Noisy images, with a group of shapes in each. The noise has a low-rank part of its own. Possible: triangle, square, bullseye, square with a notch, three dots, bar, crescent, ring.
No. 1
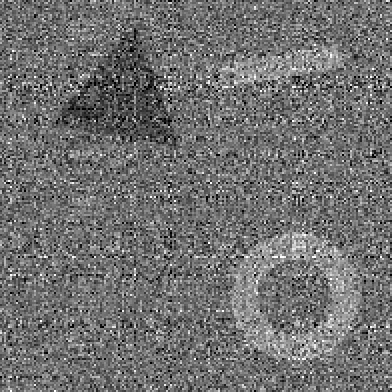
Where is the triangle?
top left
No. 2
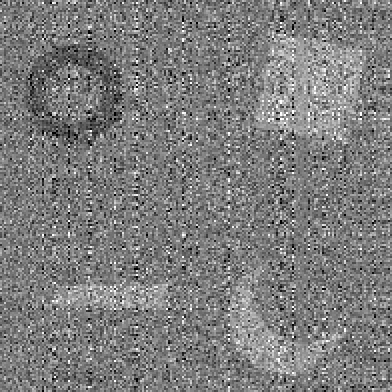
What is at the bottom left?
bar
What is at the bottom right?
crescent
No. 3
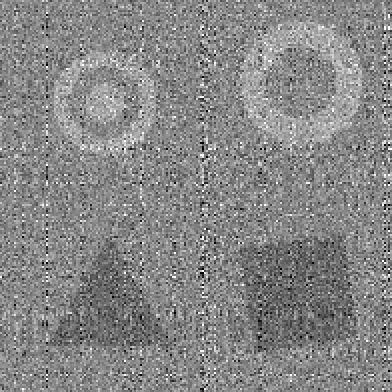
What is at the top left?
bullseye
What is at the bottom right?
square
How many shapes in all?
4
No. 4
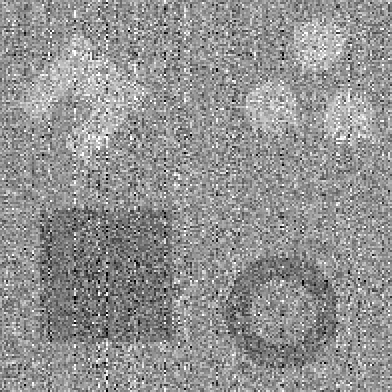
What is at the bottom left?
square
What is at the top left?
square with a notch
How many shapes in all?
4
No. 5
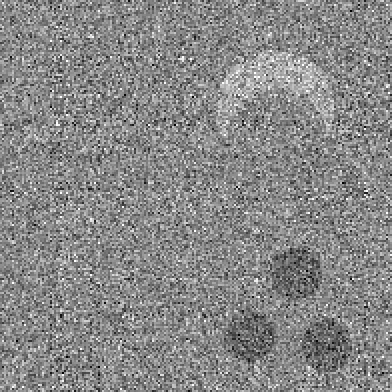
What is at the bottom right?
three dots
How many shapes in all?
2
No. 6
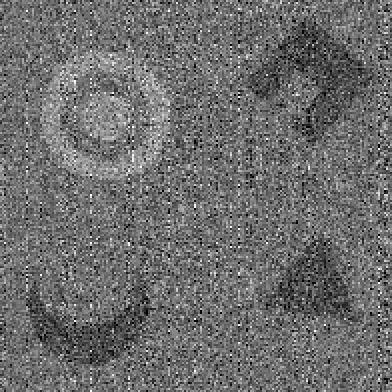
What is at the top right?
square with a notch
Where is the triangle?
bottom right
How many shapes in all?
4
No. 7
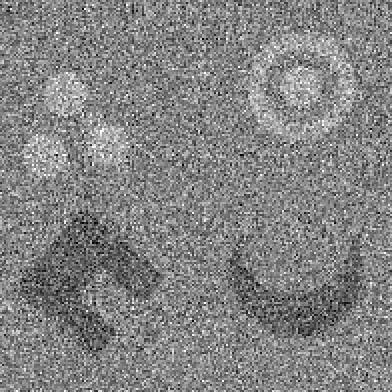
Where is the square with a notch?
bottom left
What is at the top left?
three dots
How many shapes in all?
4
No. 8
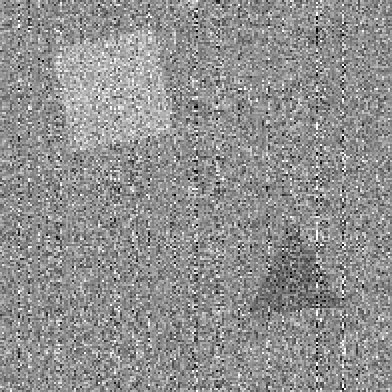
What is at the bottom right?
triangle
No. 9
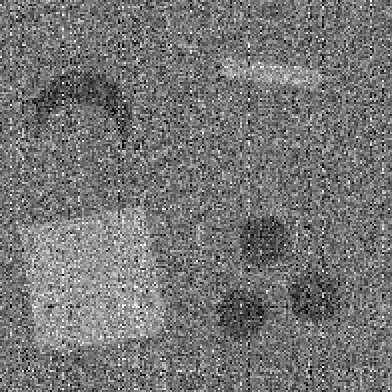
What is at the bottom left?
square
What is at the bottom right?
three dots
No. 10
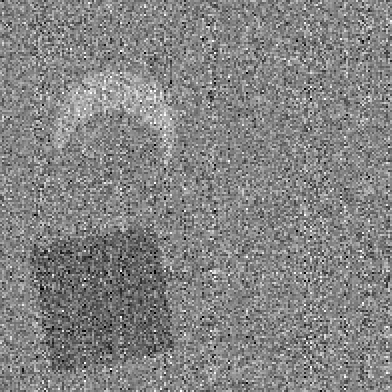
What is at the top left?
crescent
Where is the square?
bottom left
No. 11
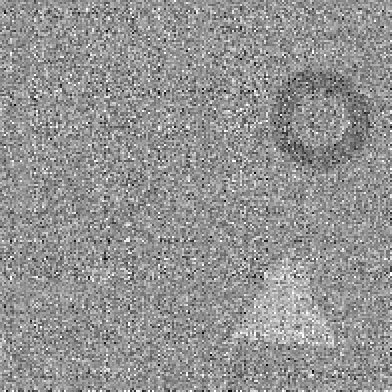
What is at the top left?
nothing
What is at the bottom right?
triangle
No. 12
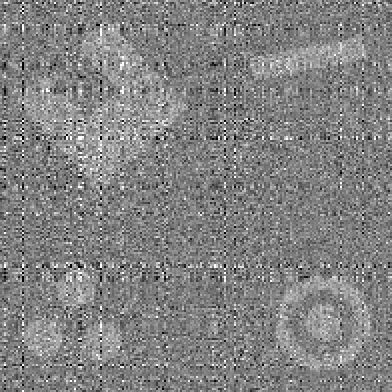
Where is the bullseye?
bottom right
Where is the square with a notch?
top left
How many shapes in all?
4
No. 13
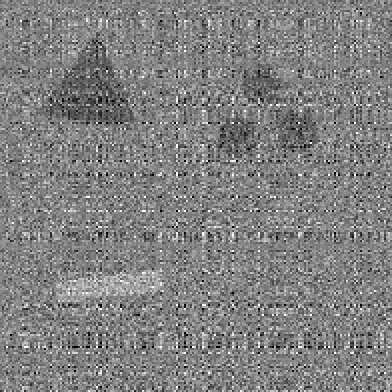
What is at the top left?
triangle
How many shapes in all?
3
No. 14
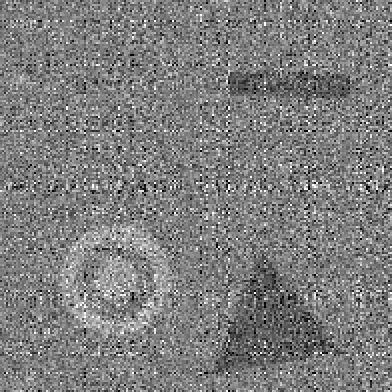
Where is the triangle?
bottom right
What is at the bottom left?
bullseye
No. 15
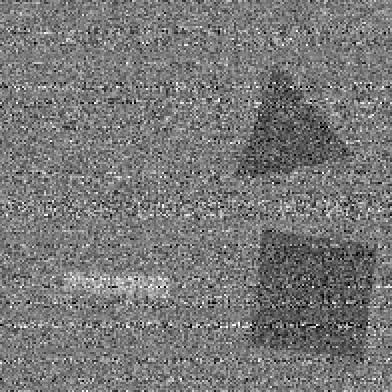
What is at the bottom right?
square
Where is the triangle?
top right
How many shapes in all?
3
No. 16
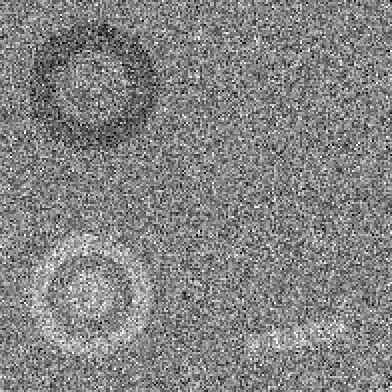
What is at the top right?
nothing
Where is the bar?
bottom right
